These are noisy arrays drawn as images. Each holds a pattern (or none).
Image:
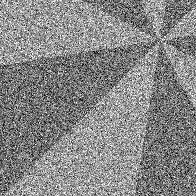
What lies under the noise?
spokes from one point
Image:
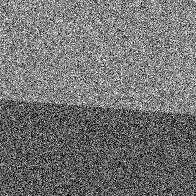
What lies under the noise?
a sharp edge
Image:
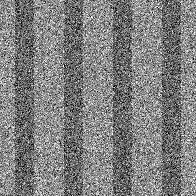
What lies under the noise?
vertical stripes
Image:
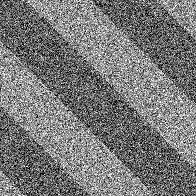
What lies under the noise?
diagonal stripes
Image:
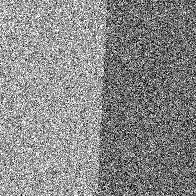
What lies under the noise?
a sharp edge
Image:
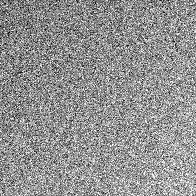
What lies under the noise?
a smooth slope
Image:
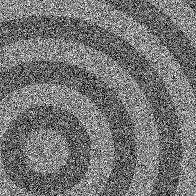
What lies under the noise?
rings round one point
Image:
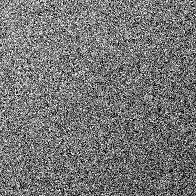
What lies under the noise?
a smooth slope
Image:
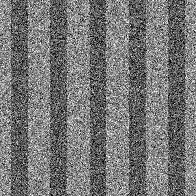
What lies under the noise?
vertical stripes
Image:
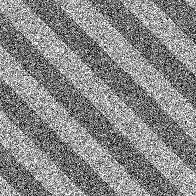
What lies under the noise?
diagonal stripes
